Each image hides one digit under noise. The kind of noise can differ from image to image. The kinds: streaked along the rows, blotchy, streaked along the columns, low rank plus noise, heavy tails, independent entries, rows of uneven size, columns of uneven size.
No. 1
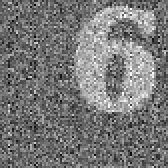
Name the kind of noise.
columns of uneven size
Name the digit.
6
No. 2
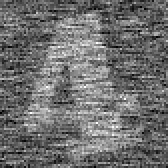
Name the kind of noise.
streaked along the rows
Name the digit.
4
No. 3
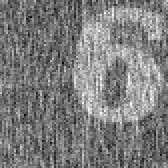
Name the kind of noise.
streaked along the columns
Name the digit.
6
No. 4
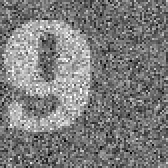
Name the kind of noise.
independent entries
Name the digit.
9
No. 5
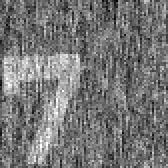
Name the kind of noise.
streaked along the columns
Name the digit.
7
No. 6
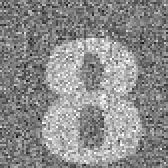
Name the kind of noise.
low rank plus noise
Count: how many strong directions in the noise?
three or four
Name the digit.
8
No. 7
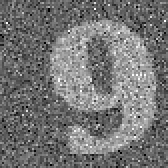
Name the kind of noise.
heavy tails
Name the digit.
9
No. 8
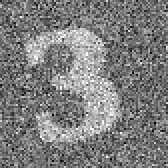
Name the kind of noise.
independent entries
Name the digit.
3
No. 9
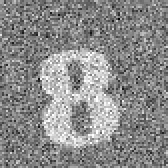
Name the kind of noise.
low rank plus noise
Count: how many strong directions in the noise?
two
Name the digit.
8
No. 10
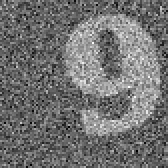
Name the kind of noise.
independent entries
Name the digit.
9
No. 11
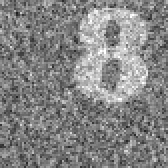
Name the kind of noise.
blotchy
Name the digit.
8
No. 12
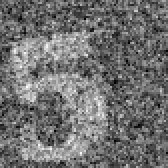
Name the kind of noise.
blotchy
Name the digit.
5
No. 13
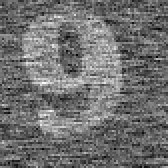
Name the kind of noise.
streaked along the rows
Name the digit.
9
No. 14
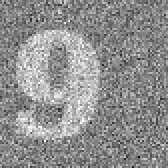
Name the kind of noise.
low rank plus noise
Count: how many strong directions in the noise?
five to eight
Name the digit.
9
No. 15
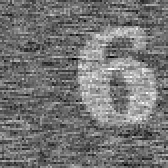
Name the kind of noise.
streaked along the rows
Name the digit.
6
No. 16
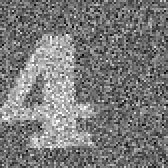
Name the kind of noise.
independent entries
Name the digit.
4
